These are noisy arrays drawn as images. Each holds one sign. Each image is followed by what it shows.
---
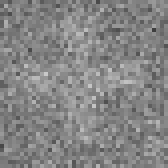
light plus sign
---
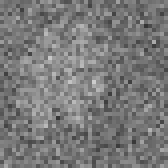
light hash sign
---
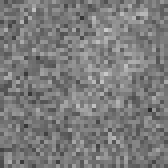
light section sign
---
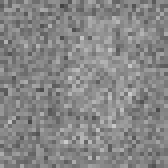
light section sign
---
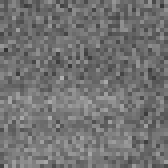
light equals sign
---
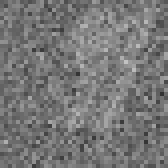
light pilcrow
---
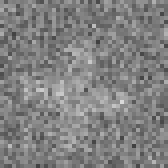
light plus sign
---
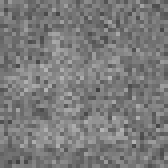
light plus-minus sign
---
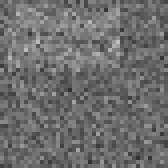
light approximately sign
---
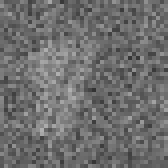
light pilcrow
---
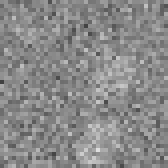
light colon
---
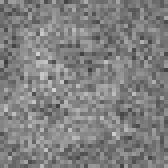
light ampersand
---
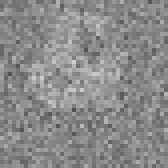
light ampersand
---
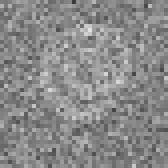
light at sign
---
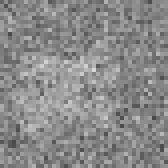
light not-equal sign
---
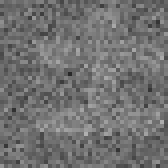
light plus-minus sign
